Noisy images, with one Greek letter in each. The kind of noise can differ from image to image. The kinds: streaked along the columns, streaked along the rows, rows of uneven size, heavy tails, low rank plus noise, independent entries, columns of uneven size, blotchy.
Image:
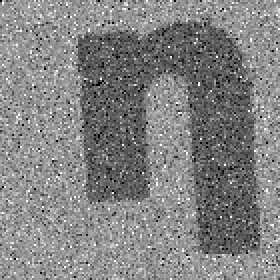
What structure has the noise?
heavy tails
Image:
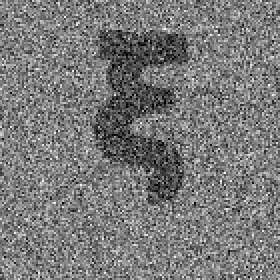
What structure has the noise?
independent entries
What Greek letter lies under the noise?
xi
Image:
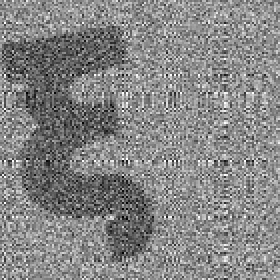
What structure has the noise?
low rank plus noise
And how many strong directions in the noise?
one
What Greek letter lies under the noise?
xi
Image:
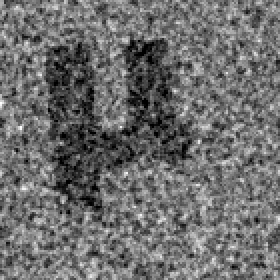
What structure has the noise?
blotchy
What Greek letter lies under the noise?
mu
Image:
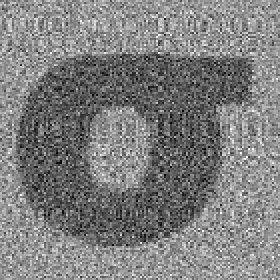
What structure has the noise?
low rank plus noise
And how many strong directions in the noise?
one
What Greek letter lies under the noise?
sigma
